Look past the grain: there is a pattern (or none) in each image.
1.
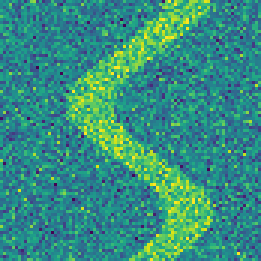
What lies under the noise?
a wavy band
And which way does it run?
top to bottom
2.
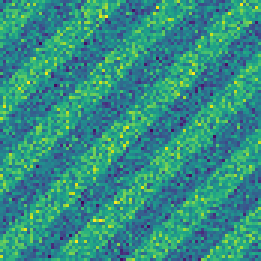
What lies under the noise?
diagonal stripes
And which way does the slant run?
bottom left to top right
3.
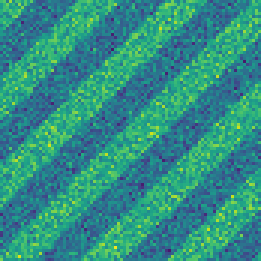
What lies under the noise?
diagonal stripes
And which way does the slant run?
bottom left to top right
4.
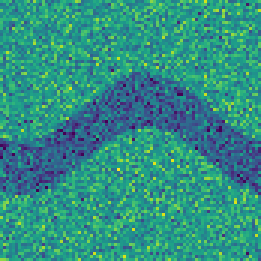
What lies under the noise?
a wavy band
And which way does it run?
left to right
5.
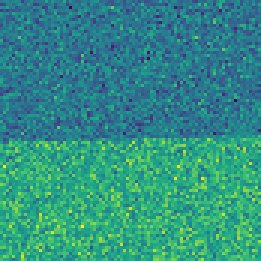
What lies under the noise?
a sharp edge
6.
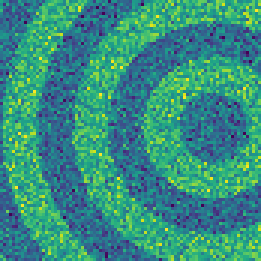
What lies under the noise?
rings round one point
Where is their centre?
middle right
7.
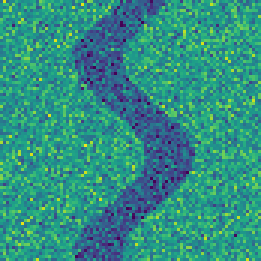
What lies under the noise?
a wavy band
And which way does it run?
top to bottom
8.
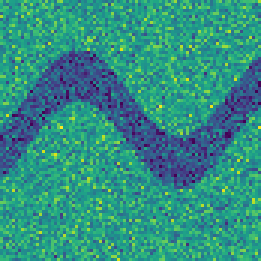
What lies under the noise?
a wavy band
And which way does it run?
left to right
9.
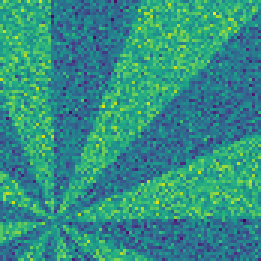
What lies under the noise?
spokes from one point
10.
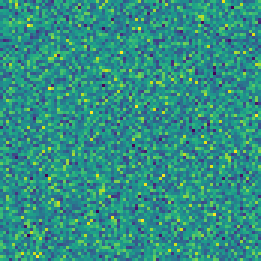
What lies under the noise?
only noise
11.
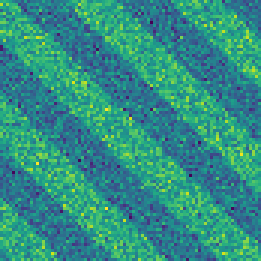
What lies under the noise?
diagonal stripes
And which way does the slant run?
top left to bottom right
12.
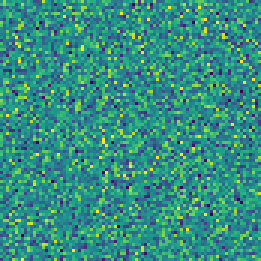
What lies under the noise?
only noise
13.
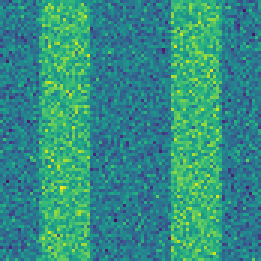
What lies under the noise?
vertical stripes
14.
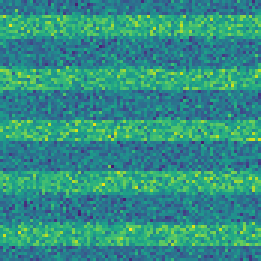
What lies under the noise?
horizontal stripes
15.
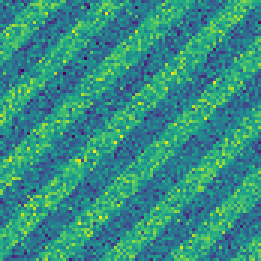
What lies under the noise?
diagonal stripes
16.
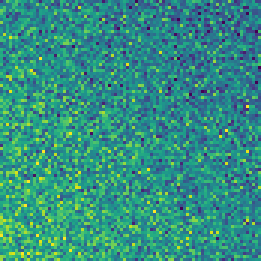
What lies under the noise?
a smooth slope
